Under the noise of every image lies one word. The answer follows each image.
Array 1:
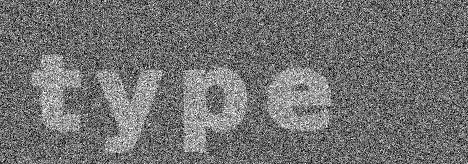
type
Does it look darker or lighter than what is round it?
lighter
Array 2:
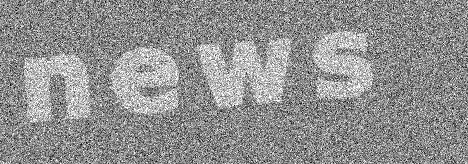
news
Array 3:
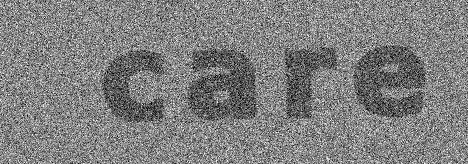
care
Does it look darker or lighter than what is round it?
darker
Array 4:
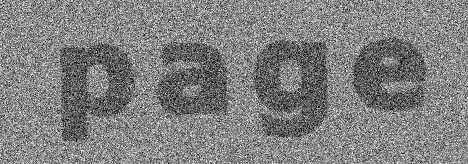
page
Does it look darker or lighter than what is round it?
darker
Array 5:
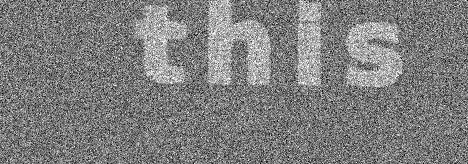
this
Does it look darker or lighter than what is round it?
lighter
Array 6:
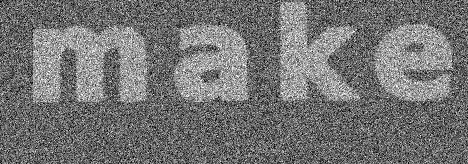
make
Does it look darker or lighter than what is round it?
lighter
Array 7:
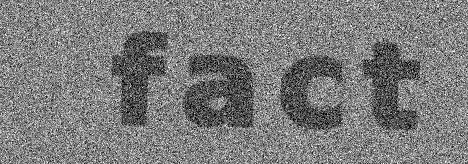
fact
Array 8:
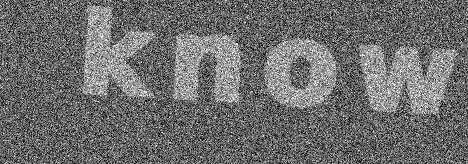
know
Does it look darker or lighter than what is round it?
lighter
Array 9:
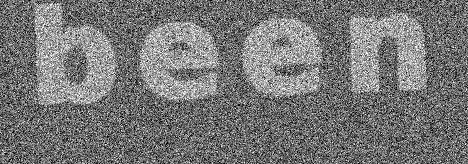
been
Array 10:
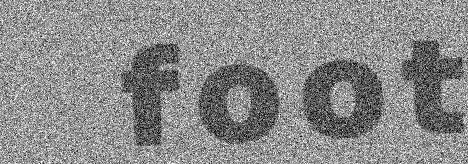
foot
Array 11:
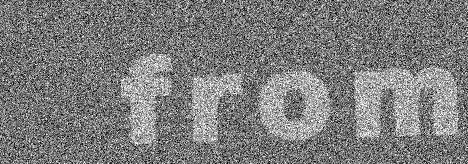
from
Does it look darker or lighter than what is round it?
lighter
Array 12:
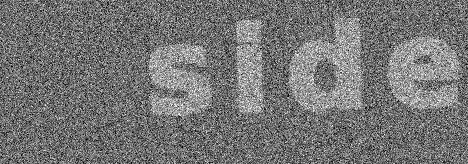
side
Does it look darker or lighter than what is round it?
lighter
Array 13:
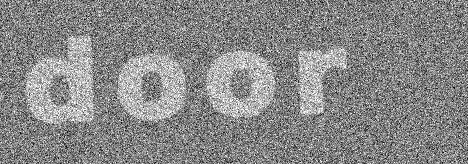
door
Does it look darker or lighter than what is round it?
lighter
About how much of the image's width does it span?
two thirds
